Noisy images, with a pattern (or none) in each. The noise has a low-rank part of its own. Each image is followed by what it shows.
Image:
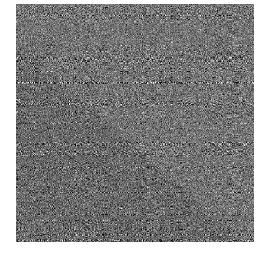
a sharp edge
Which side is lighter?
top right
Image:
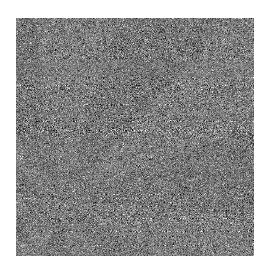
spokes from one point
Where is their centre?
bottom left
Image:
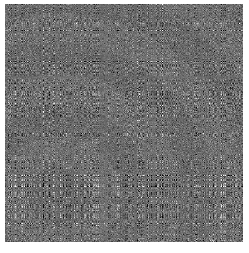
rings round one point
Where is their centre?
bottom left
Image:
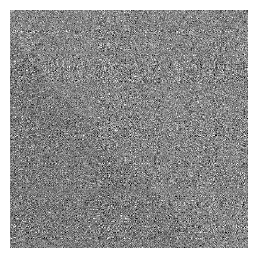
a sharp edge
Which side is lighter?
top right
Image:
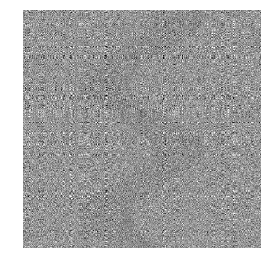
a wavy band
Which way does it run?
top to bottom
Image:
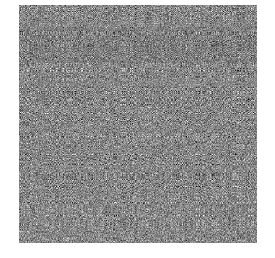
one horizontal stripe
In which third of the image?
top
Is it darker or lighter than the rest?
darker
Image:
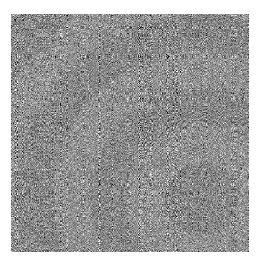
rings round one point
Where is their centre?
bottom right
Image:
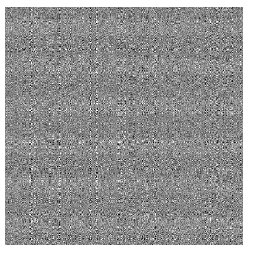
horizontal stripes
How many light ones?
6
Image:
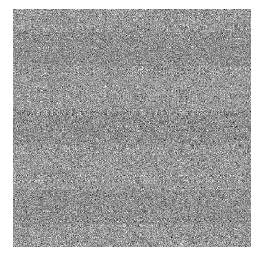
horizontal stripes
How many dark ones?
3
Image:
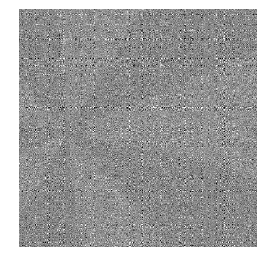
spokes from one point
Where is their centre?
middle left
